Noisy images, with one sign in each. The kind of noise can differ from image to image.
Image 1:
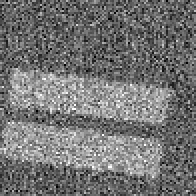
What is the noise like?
low rank plus noise
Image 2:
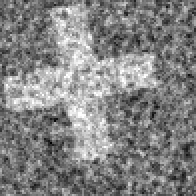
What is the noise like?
blotchy
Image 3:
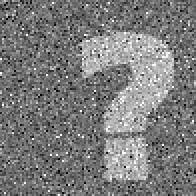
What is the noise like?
heavy tails
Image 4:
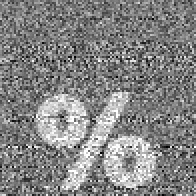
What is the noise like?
rows of uneven size
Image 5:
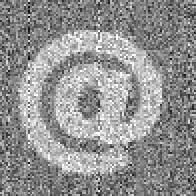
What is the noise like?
columns of uneven size
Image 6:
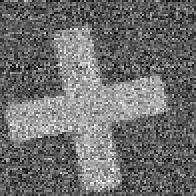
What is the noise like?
rows of uneven size
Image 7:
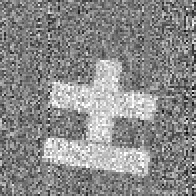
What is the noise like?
columns of uneven size
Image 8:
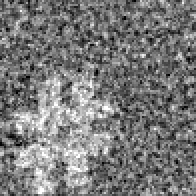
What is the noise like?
blotchy
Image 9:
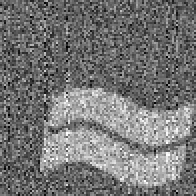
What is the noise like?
columns of uneven size
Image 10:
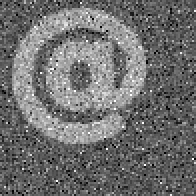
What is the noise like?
heavy tails
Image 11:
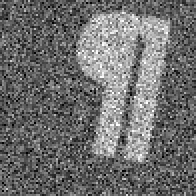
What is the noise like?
independent entries
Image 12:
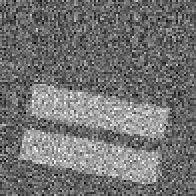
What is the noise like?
low rank plus noise
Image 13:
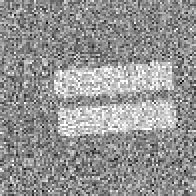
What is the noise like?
low rank plus noise
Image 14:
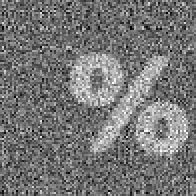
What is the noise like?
low rank plus noise
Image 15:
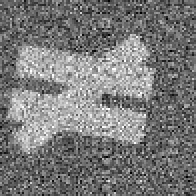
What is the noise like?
low rank plus noise
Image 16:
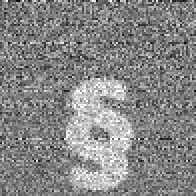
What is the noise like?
rows of uneven size
